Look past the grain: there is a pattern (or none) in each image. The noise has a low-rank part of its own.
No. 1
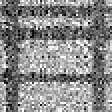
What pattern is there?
bands of rows crossing bands of columns
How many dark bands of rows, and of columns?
3 and 2
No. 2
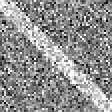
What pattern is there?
a diagonal band
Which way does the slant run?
top left to bottom right
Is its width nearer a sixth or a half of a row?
a sixth
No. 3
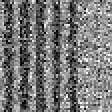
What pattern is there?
bands of columns
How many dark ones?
5
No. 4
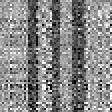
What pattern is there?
bands of columns
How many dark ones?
3
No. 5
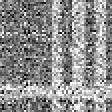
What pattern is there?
bands of rows crossing bands of columns
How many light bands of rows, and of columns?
1 and 3
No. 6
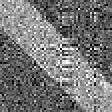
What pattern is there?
a diagonal band
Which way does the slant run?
top left to bottom right
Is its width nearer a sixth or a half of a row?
a half
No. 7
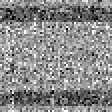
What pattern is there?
bands of rows
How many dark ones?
2
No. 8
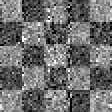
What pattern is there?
a checkerboard
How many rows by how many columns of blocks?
5 by 5
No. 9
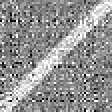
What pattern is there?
a diagonal band
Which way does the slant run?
bottom left to top right
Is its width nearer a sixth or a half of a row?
a sixth
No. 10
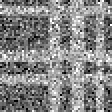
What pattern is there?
bands of rows crossing bands of columns
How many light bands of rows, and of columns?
3 and 3
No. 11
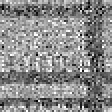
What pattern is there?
bands of rows crossing bands of columns
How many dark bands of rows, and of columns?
3 and 1
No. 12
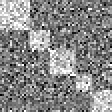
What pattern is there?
blocks along the diagonal
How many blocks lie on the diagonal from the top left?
5
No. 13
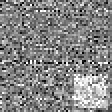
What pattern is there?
one block
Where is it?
bottom right
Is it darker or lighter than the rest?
lighter
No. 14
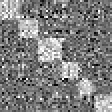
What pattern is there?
blocks along the diagonal
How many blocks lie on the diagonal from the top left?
6
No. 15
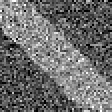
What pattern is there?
a diagonal band
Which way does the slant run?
top left to bottom right
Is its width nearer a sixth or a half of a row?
a half
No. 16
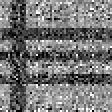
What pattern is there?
bands of rows crossing bands of columns
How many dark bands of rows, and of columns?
3 and 1
